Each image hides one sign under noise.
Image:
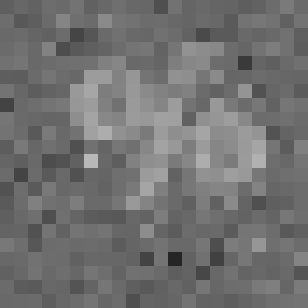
percent sign
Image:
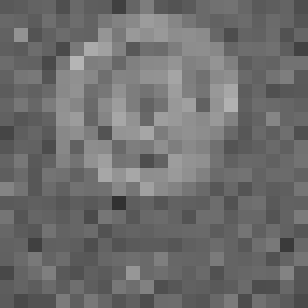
at sign
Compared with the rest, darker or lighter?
lighter
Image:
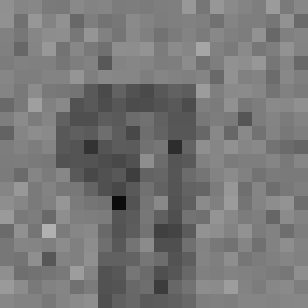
pilcrow
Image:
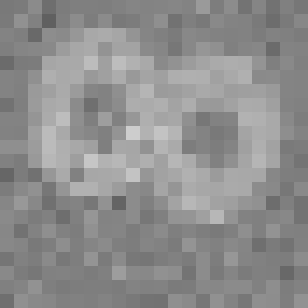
infinity sign
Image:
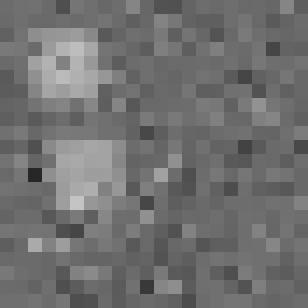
colon
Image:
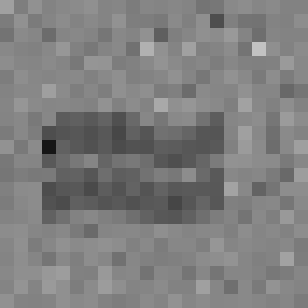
approximately sign
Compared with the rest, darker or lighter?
darker
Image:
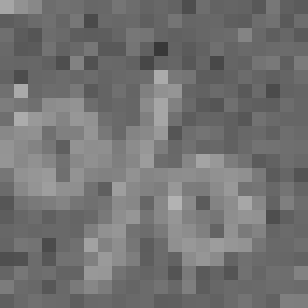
percent sign
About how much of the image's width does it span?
nearly all
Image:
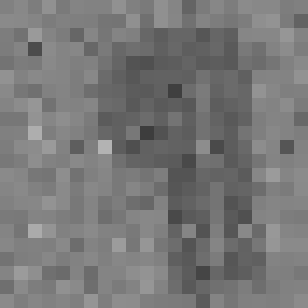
pilcrow
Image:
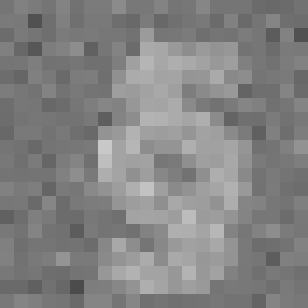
section sign
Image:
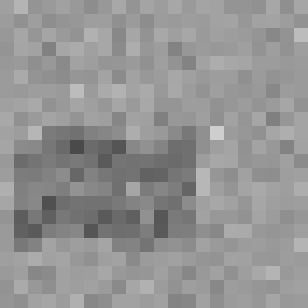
approximately sign
